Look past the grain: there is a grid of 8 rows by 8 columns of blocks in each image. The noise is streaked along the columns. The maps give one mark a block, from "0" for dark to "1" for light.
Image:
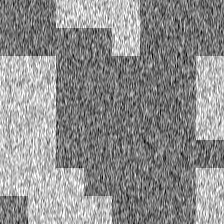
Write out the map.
00111000
00001000
11000001
11000001
11000001
11000000
11100001
01110001
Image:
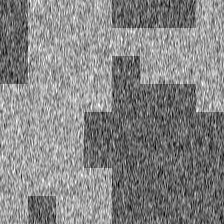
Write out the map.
01110001
01111111
01110111
11110001
11100000
11100000
11110000
10110000
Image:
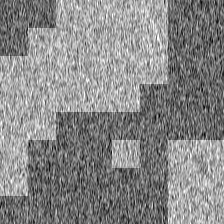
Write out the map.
00111100
01111100
11111100
11111000
11000000
10001011
10000011
00000011
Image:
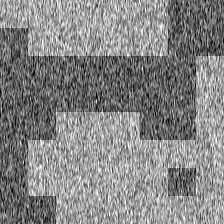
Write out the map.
11111100
01111100
00000001
00000001
00111001
01111111
01111101
00111111
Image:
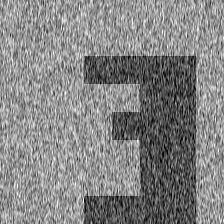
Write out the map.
11111111
11111111
11100001
11111001
11110001
11111001
11111001
11100001
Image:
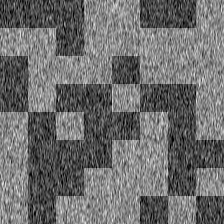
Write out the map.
00011001
11011111
01110111
01001001
10100101
10001100
10011101
10111010
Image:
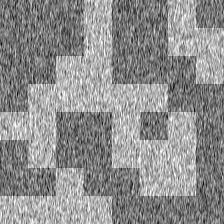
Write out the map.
00010010
00010011
00110001
01111100
11001010
01001110
00100110
11110000
